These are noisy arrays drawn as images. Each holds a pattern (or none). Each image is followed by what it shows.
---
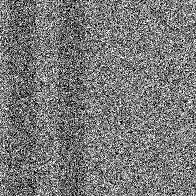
bands of columns
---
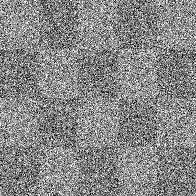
a checkerboard
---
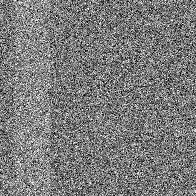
one band of columns
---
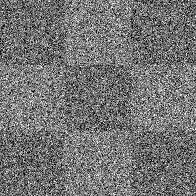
a checkerboard
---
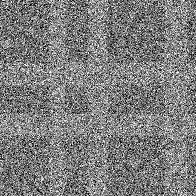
bands of rows crossing bands of columns
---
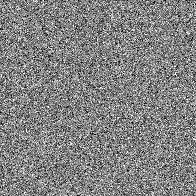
only noise
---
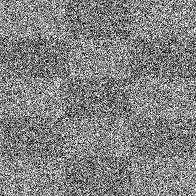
a checkerboard
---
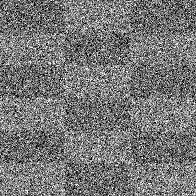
a checkerboard
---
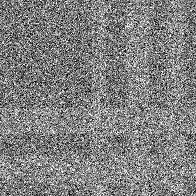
bands of rows crossing bands of columns
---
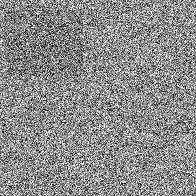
one block
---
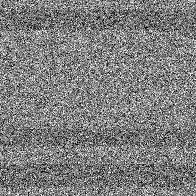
bands of rows
